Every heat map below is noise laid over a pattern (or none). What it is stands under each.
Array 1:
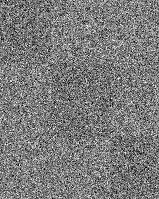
blocks along the diagonal
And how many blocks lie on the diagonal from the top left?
3
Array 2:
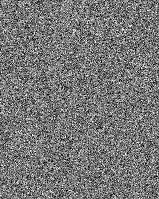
only noise
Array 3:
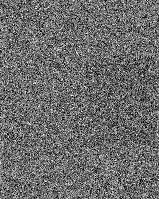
one block
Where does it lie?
middle right
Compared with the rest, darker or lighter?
darker
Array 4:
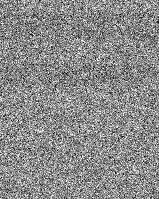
bands of rows
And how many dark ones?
2
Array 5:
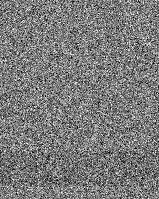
one band of rows
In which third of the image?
bottom
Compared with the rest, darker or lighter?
darker
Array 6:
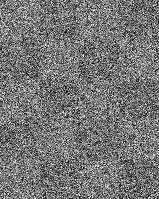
a checkerboard
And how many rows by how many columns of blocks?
5 by 4
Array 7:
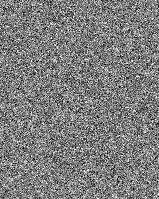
only noise
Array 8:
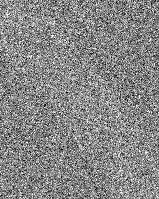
a diagonal band
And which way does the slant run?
top left to bottom right
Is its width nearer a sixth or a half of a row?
a half
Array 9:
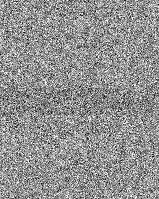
one band of rows
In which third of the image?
middle
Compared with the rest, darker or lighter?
darker
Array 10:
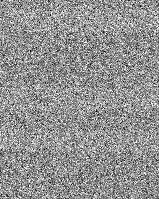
bands of rows
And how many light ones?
3
